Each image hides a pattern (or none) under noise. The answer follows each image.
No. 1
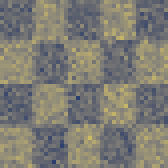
a checkerboard
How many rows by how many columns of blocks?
4 by 5
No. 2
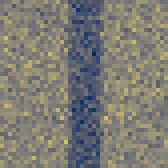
one band of columns
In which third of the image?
middle
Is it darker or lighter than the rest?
darker
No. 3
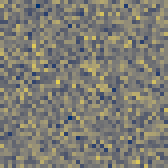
only noise
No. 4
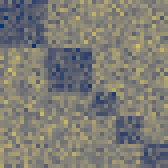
blocks along the diagonal
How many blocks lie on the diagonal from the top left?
5
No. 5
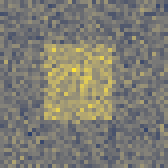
one block
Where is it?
centre
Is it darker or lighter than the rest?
lighter
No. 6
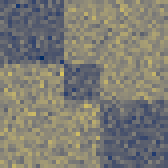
blocks along the diagonal
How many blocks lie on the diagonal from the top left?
3
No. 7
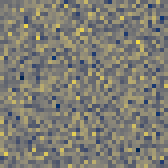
only noise
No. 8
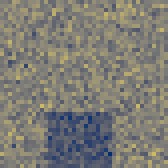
one block
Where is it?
bottom middle
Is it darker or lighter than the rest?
darker
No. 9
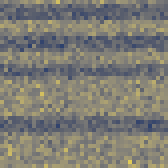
bands of rows
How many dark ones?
4
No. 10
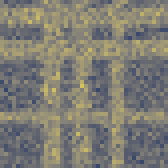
bands of rows crossing bands of columns
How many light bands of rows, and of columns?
3 and 3
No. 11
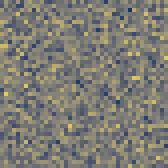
only noise
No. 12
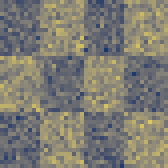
a checkerboard
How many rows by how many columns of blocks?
3 by 4
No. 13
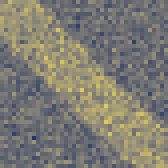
a diagonal band
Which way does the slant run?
top left to bottom right
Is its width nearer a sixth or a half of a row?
a half
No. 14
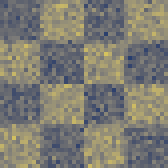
a checkerboard
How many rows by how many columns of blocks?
4 by 4
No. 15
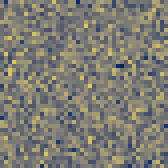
only noise
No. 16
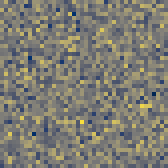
only noise
